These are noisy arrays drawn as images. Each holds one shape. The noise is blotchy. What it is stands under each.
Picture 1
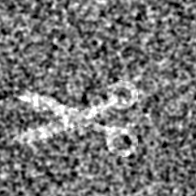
light pair of scissors
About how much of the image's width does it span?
two thirds
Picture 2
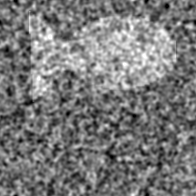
light fish
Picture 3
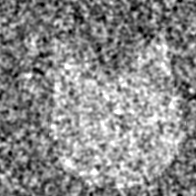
light cat's head
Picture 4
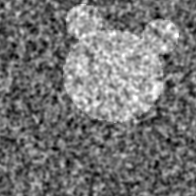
light bear's head
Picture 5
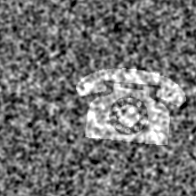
light telephone
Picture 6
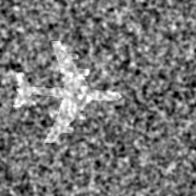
light airplane
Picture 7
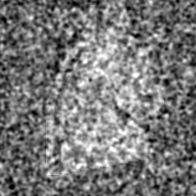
light chess knight
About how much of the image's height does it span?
nearly all
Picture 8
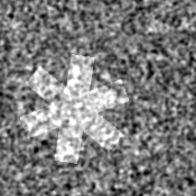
light asterisk
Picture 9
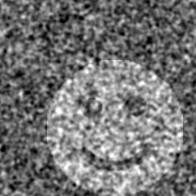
light smiling face
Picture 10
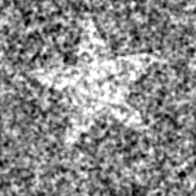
light star
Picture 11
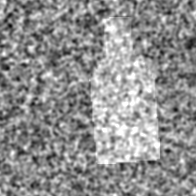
light bottle
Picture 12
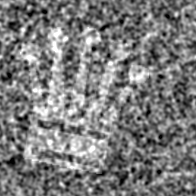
light chess queen
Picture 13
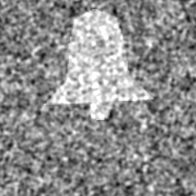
light bell
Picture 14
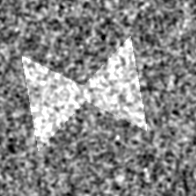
light bow tie
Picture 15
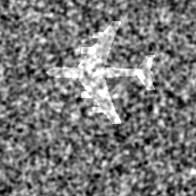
light airplane
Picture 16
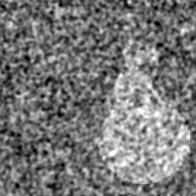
light pear
